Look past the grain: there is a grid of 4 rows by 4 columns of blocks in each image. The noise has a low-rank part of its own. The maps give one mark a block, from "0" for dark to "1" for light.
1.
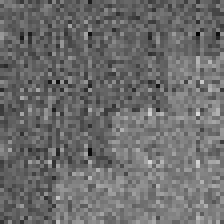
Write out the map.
0 0 0 0
0 0 0 1
0 0 1 1
0 1 1 1
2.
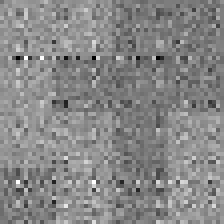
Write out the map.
1 1 0 0
1 0 0 0
1 1 0 1
0 1 0 1
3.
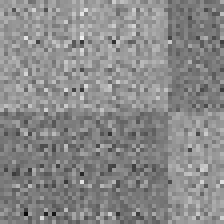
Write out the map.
1 1 1 0
1 1 1 0
0 0 0 1
0 0 0 1
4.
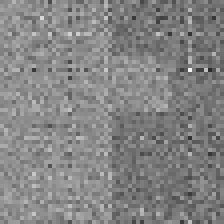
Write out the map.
1 1 0 0
1 1 1 0
1 1 0 0
1 1 0 0
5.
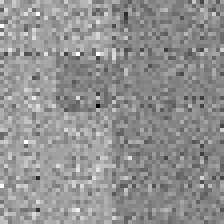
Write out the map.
1 1 0 0
1 0 0 0
1 1 0 0
1 1 0 0
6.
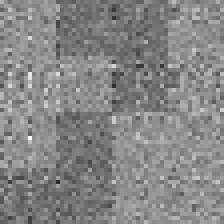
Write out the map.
1 0 0 1
1 1 0 1
1 0 1 1
0 0 1 1
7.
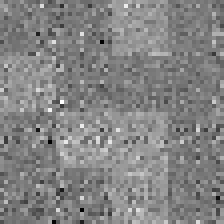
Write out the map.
0 0 1 0
1 0 0 0
0 1 1 0
0 0 1 0
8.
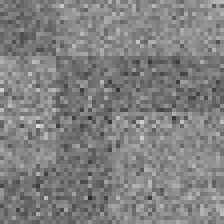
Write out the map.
0 1 1 1
1 0 0 0
1 0 1 1
0 0 1 1
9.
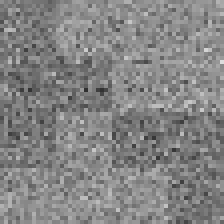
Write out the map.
0 1 1 1
0 0 1 1
0 1 0 0
1 1 1 0
